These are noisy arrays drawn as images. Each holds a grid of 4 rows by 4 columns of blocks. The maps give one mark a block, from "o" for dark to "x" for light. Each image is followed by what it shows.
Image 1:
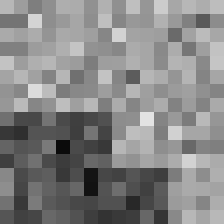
x x x x
x x x x
o o x x
o o o x
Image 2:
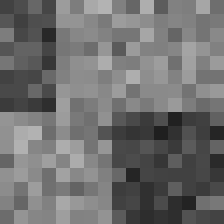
o x x x
o x x x
x x o o
x x o o
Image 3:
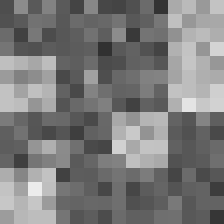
o o o x
x o o x
o o x o
x o o o
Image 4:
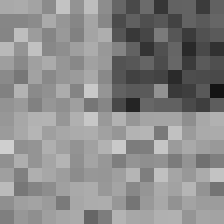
x x o o
x x o o
x x x x
x x x x
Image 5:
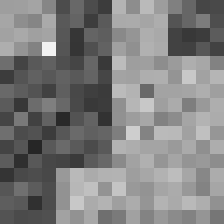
x o x o
o o x x
o o x x
o x x x
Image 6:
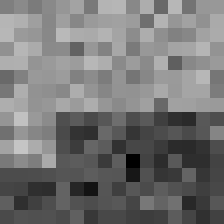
x x x x
x x x x
x o o o
o o o o
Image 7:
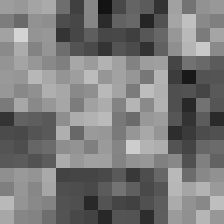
x o o x
x x x o
o x x o
x o o x
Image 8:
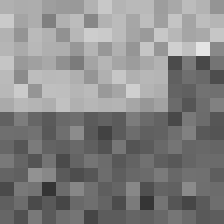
x x x x
x x x o
o o o o
o o o o
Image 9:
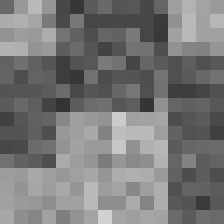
x o o x
o o o o
o x x o
x x x o
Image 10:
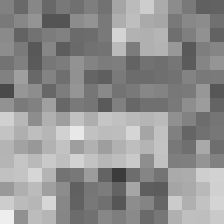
o o x o
o o o o
x x x o
x o o x
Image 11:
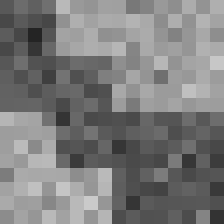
o x x x
o o x x
x o o o
x x o o
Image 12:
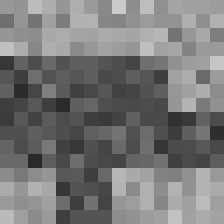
x x x x
o o o x
o o o o
x o x x
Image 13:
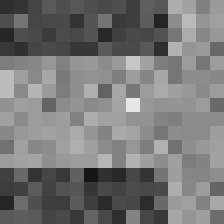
o o o x
x x x x
x x x x
o o o x
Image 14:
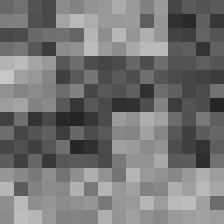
o x x o
x o o o
o o x o
x x x x
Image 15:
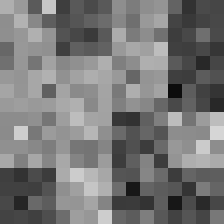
x o x o
x x x o
x x o x
o x o o
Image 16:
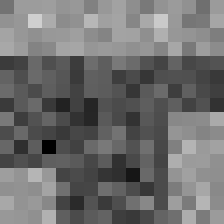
x x x x
o o o o
o o o x
x o o x
